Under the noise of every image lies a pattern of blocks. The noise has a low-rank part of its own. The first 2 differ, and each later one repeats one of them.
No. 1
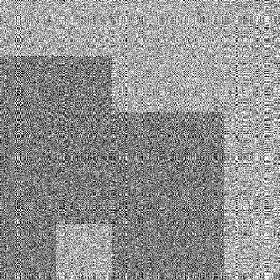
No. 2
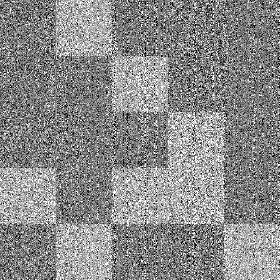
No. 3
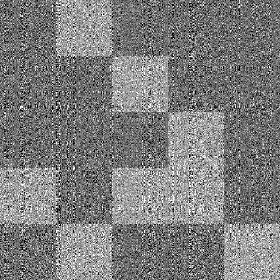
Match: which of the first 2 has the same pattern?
2
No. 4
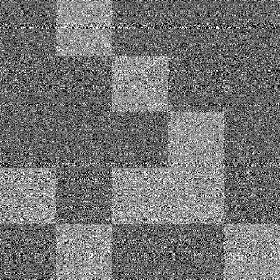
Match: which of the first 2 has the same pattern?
2
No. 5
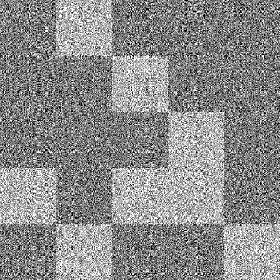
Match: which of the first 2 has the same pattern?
2
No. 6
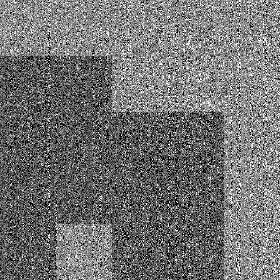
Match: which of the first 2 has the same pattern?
1
